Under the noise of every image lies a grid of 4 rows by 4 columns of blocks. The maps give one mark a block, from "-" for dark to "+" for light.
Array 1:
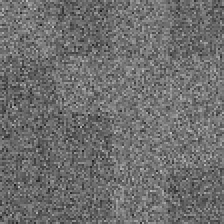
+ - + -
- + + +
- - + +
- - + -
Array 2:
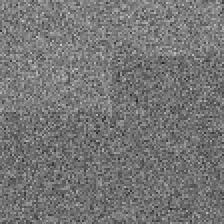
+ + + +
+ + - -
- - - -
- - - -
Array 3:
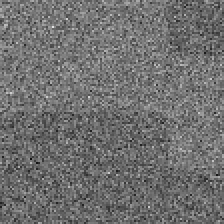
+ + + -
+ + + +
- - - +
- - - -
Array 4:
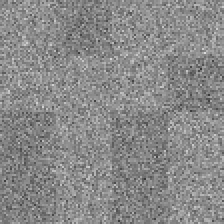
+ - + +
+ + + -
- + - +
- + - +
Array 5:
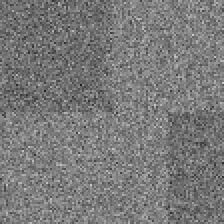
- - + +
- - + +
+ + + -
+ + + -
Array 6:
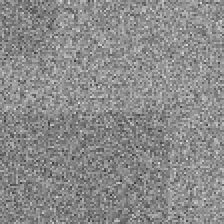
- + + +
+ + + +
- - - +
- - - +
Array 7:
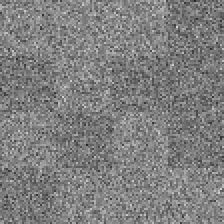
+ + + -
- + - -
+ - + -
- + + +
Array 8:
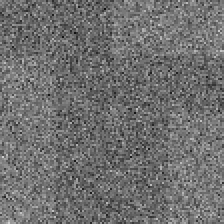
- - + +
+ - - -
+ - - +
+ - - +
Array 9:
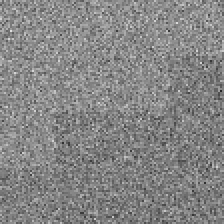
+ + + +
+ + + -
+ - - -
- - - -
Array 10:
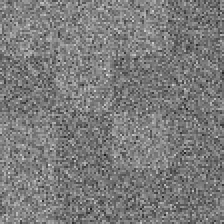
+ + + -
- + - -
+ - + -
+ - - -
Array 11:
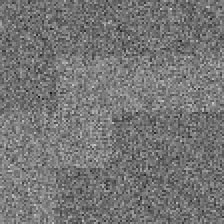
- - - -
- + + +
+ + - -
+ - - -
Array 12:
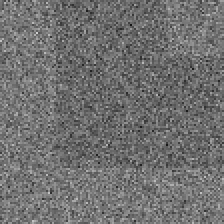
+ - - +
+ - - -
+ - - -
+ + + +
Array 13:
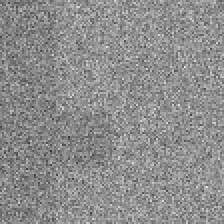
- + + +
- + + +
- - + +
- + + +
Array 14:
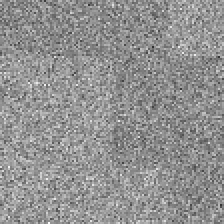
- - - +
+ + - -
+ + - -
+ + + -
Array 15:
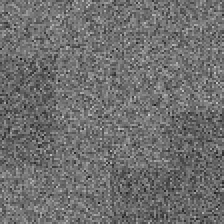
+ + + +
- + + +
- + + -
+ + - -
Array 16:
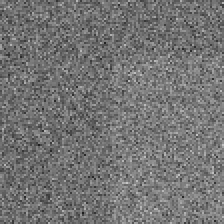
- - - -
- - + +
- - + +
- - + +
